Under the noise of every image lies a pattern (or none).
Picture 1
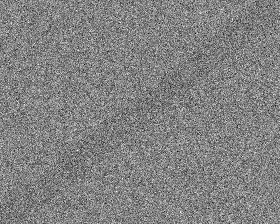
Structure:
a diagonal band
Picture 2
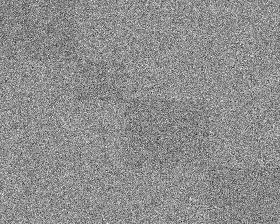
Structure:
blocks along the diagonal
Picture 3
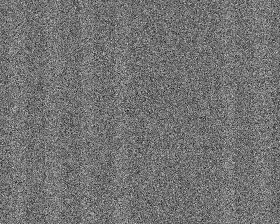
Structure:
bands of columns
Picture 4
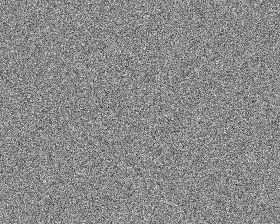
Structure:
only noise
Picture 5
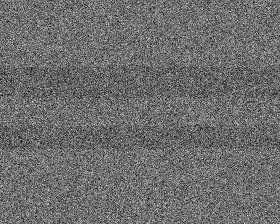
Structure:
bands of rows
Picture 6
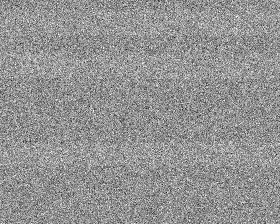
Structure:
bands of rows
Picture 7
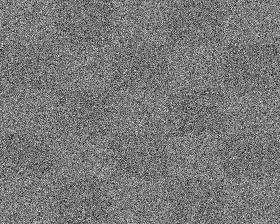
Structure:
a checkerboard
